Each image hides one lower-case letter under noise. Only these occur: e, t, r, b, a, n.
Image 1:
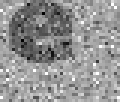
e
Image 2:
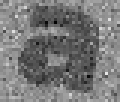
a
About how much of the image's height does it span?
nearly all
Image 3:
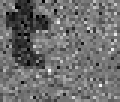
t
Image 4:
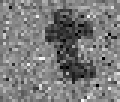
t
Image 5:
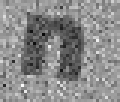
n
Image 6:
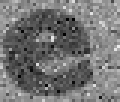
e
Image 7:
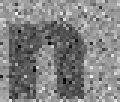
n
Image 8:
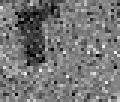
r
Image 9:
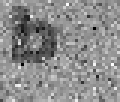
b
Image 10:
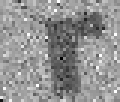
r
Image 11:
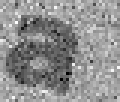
a
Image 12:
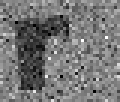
r
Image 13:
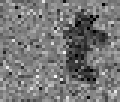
t
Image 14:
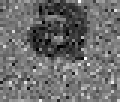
a
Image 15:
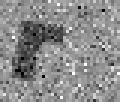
r
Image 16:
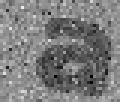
a
